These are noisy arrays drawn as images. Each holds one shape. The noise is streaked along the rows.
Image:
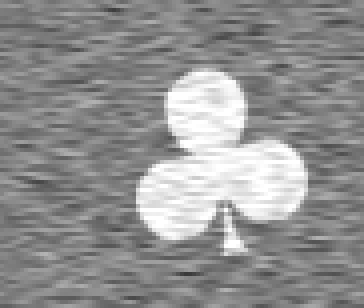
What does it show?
light club
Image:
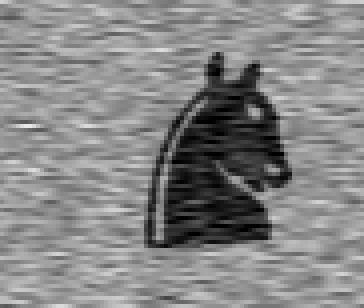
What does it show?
dark chess knight
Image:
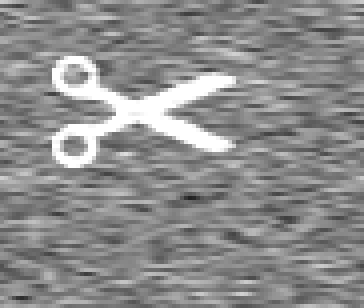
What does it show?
light pair of scissors
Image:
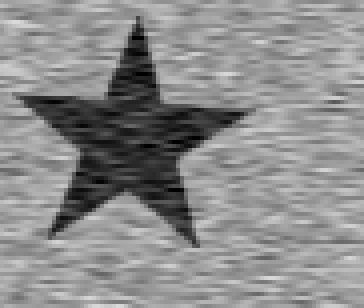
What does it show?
dark star
